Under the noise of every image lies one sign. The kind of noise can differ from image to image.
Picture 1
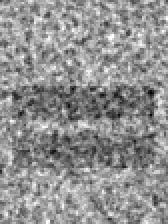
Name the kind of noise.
blotchy
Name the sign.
equals sign
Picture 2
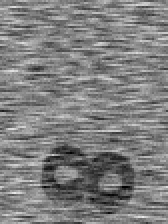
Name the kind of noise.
streaked along the rows
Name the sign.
infinity sign
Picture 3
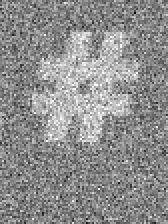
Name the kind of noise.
independent entries
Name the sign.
hash sign
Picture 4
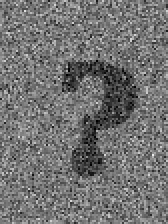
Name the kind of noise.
independent entries
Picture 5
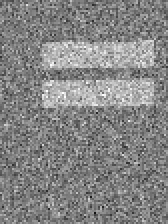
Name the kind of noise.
independent entries
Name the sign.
equals sign
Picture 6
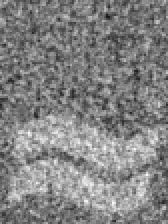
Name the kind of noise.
blotchy
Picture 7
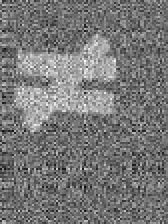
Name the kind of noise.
low rank plus noise
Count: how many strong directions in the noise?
three or four
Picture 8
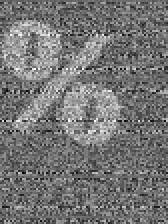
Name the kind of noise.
rows of uneven size
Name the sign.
percent sign
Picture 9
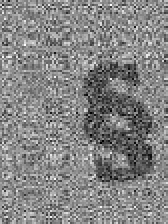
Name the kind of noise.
low rank plus noise
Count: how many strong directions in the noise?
two
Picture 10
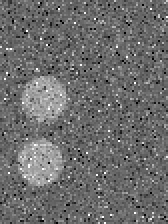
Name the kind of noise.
heavy tails
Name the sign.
colon
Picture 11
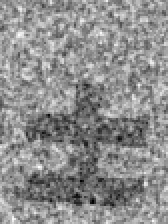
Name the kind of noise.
blotchy
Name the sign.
plus-minus sign
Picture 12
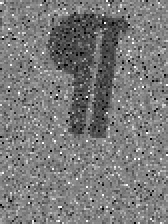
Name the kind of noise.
heavy tails
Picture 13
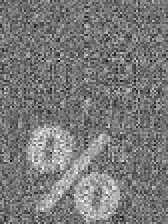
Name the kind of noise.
low rank plus noise
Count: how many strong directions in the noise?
five to eight
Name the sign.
percent sign
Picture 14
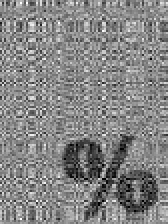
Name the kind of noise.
low rank plus noise
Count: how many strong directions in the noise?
one
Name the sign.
percent sign
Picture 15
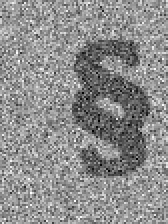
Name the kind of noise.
independent entries
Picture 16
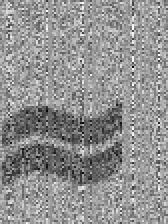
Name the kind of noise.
columns of uneven size
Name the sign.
approximately sign
